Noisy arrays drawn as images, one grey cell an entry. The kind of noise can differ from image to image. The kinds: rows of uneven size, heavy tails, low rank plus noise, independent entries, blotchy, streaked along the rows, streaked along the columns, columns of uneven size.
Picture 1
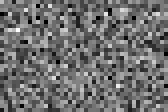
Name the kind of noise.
independent entries
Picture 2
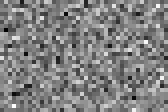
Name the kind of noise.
independent entries
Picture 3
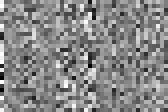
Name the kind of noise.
columns of uneven size
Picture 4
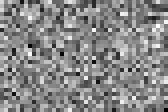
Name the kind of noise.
low rank plus noise
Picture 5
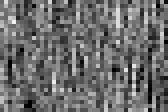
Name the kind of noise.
streaked along the columns
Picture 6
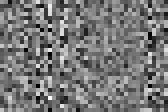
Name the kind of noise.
columns of uneven size
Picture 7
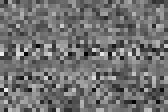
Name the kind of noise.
rows of uneven size
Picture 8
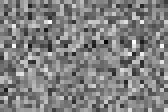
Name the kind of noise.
low rank plus noise
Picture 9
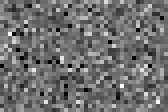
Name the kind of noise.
heavy tails
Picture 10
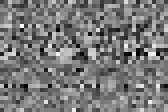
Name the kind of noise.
rows of uneven size
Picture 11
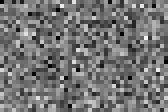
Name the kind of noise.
independent entries
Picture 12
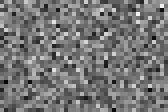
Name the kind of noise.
independent entries
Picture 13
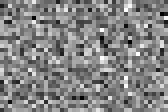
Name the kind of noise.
low rank plus noise
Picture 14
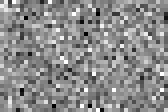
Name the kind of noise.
heavy tails
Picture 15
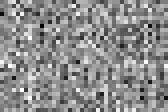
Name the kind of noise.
low rank plus noise
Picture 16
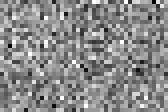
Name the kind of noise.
low rank plus noise
